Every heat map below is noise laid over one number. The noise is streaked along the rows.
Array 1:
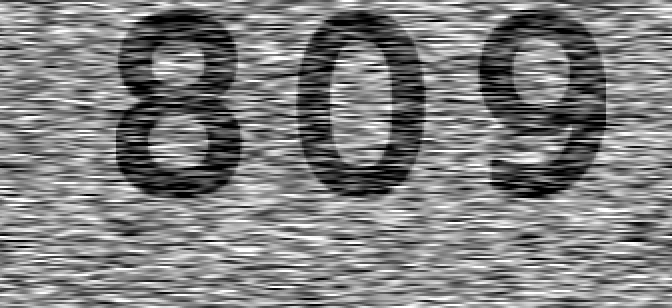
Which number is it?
809
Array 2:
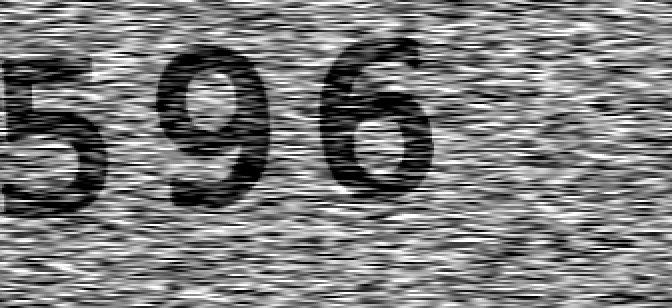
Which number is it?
596
